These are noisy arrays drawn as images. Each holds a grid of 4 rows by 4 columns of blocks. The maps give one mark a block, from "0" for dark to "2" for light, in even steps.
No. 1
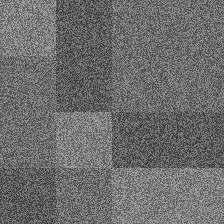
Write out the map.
2 0 1 1
1 0 1 1
1 2 0 0
0 1 2 2
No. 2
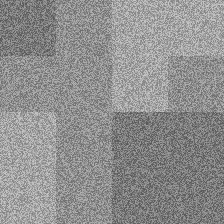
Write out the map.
0 1 2 2
1 1 2 1
2 1 0 0
2 1 0 0
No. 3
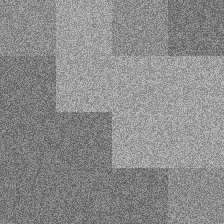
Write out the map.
1 2 1 0
0 2 2 2
0 0 2 2
0 0 0 1
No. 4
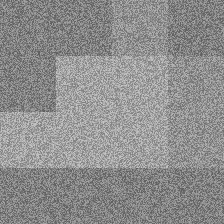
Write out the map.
0 0 1 0
0 2 2 1
2 2 2 1
0 0 0 0
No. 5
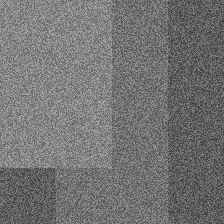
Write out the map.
2 2 1 0
2 2 1 0
2 2 1 0
0 1 1 0
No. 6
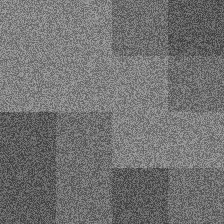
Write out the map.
2 2 1 0
2 2 2 1
0 1 2 2
0 1 0 1
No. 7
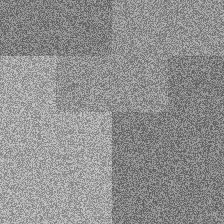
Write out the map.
0 0 1 1
2 1 1 0
2 2 0 0
2 2 0 0
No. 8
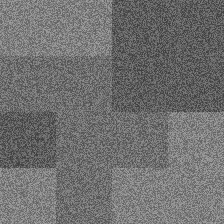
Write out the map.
2 2 0 0
1 1 0 0
0 1 1 2
2 1 2 2
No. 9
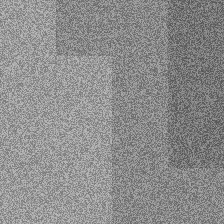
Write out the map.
2 1 1 0
2 2 1 0
2 2 1 0
2 2 1 1
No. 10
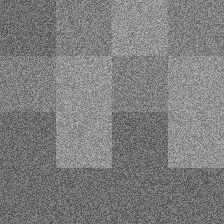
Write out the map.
0 1 2 1
1 2 1 2
0 2 0 2
0 0 0 0
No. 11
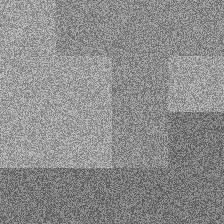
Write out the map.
2 1 1 1
2 2 1 2
2 2 1 0
0 0 0 0
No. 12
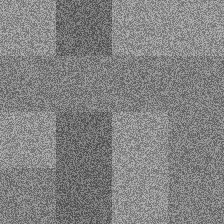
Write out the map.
2 0 2 2
1 1 1 1
2 0 2 1
1 0 2 1
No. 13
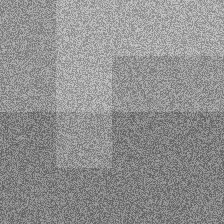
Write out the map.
1 2 2 2
1 2 1 1
0 1 0 0
0 0 0 0
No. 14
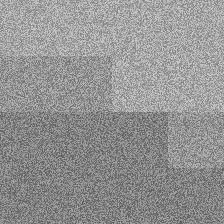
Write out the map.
2 2 2 2
1 1 2 2
0 0 0 1
0 0 0 0
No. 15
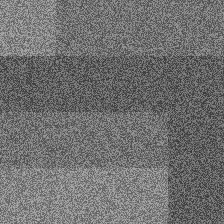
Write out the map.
2 1 1 1
0 0 0 0
1 1 1 0
2 2 2 0
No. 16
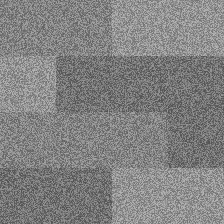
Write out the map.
1 1 2 2
2 0 0 0
1 1 1 0
0 0 2 2
